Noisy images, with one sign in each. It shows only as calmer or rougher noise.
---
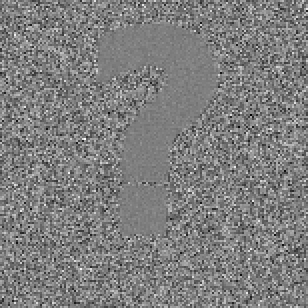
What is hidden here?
calm question mark
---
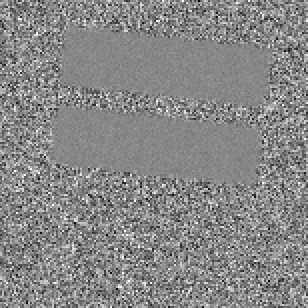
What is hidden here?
calm equals sign
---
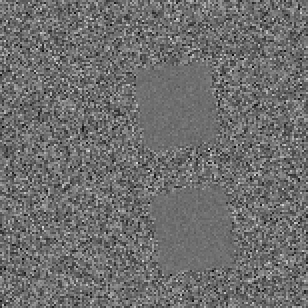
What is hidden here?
calm colon
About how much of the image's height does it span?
two thirds
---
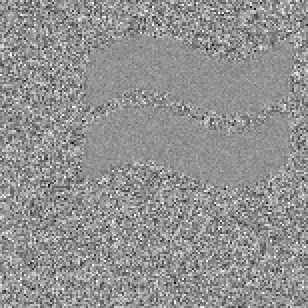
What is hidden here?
calm approximately sign
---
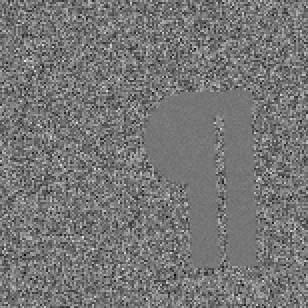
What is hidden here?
calm pilcrow
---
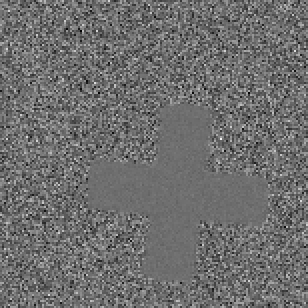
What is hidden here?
calm plus sign
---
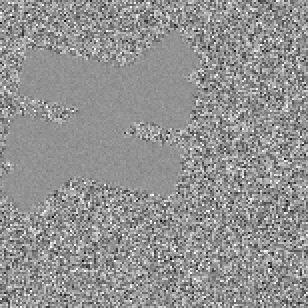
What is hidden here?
calm not-equal sign
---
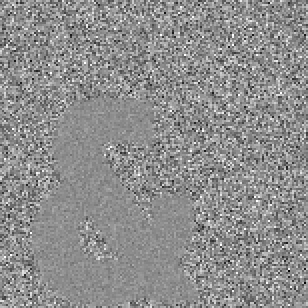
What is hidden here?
calm ampersand
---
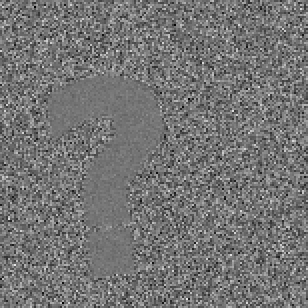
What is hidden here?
calm question mark
